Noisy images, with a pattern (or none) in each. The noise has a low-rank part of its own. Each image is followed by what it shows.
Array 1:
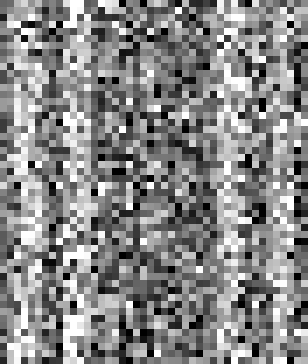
bands of columns
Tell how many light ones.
4
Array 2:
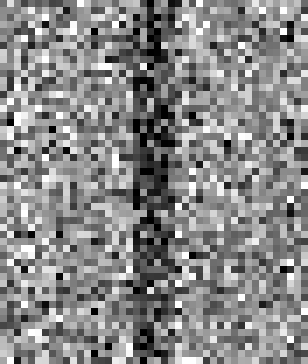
one band of columns
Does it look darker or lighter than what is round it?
darker
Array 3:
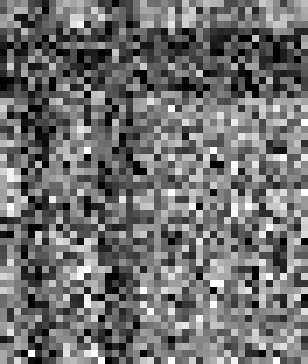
bands of rows crossing bands of columns
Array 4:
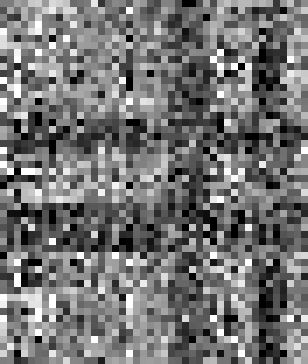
bands of rows crossing bands of columns
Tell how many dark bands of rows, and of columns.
2 and 2
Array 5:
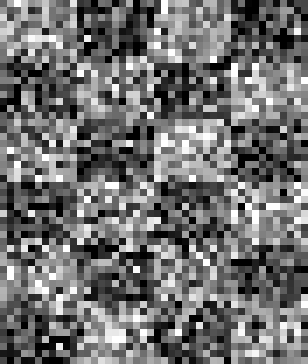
a checkerboard
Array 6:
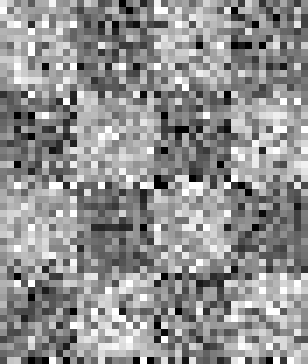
a checkerboard
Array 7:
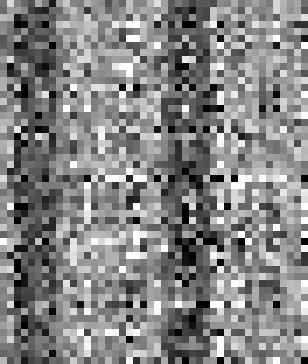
bands of columns
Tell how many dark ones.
2
